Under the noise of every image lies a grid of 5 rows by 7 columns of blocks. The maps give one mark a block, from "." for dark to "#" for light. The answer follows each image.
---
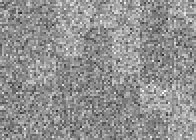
. . # # # . #
. . # . # . .
. # . . # . .
. . . . . # #
. . . . . . #
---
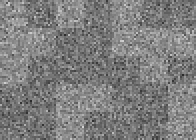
# . # . # . .
# # . . # # #
# . . . . # .
. . # # . . #
. . # . . . #
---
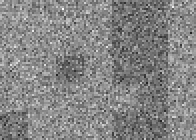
# # # # . . #
# # # # . . #
# # . # . . #
# # # # # . #
. # # # . . #
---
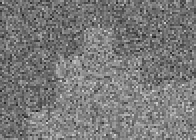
. . . . . . .
. . . # . . .
. . # # # . .
. . # # # # #
. # # # # # #
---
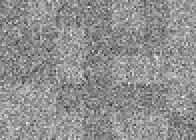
. # . . # . #
. . # . . . #
. . # . # # #
# # . . . . #
# # # . # # .
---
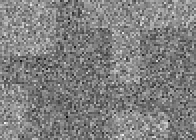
# # . # # # #
# # . . # . .
. . . . # . .
# . . . . . .
# . . . # # .
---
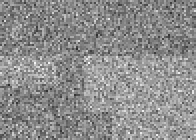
. . . . . . .
. . . . . . .
# # . # # # #
. . . # # # #
. . . . # # #
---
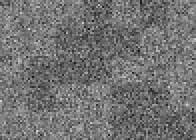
# # # . # . #
# # . . . # #
# . . . # # #
# . # # . . #
# # # # . . .
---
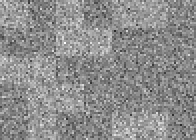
# . # . # # .
. . # # . . .
# # . . . . .
. # # . . . .
. # . . # # .
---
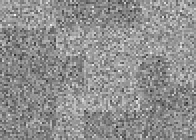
# # . . . # #
. . # # # # #
. . . # # . #
. . # # # . .
. . # . . . .
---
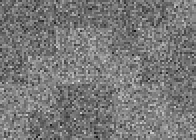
. . . . . . #
. . # # . # .
. # # # # . .
# # . . # # .
# . . . # # #
